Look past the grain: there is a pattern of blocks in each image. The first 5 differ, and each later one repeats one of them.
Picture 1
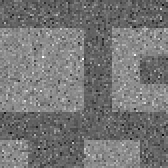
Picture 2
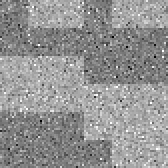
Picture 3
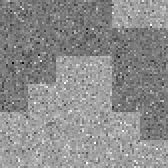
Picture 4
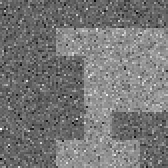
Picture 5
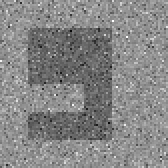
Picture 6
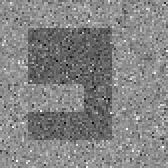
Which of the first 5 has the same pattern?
5
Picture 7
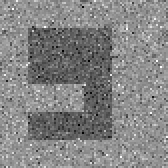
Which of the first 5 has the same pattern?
5
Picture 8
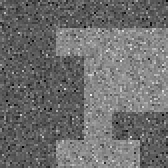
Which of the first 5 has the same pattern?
4
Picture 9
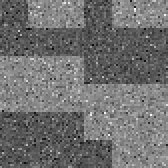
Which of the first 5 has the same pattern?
2
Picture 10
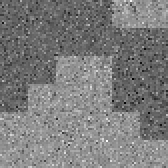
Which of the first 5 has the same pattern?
3
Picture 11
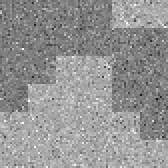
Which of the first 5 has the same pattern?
3
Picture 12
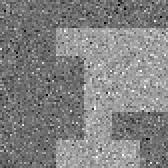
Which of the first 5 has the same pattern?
4
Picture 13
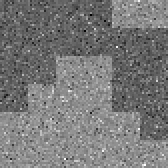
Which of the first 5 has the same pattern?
3
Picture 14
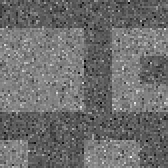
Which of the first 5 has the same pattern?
1
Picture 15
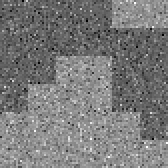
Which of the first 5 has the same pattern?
3
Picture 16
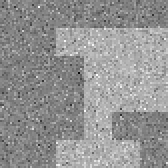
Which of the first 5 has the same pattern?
4
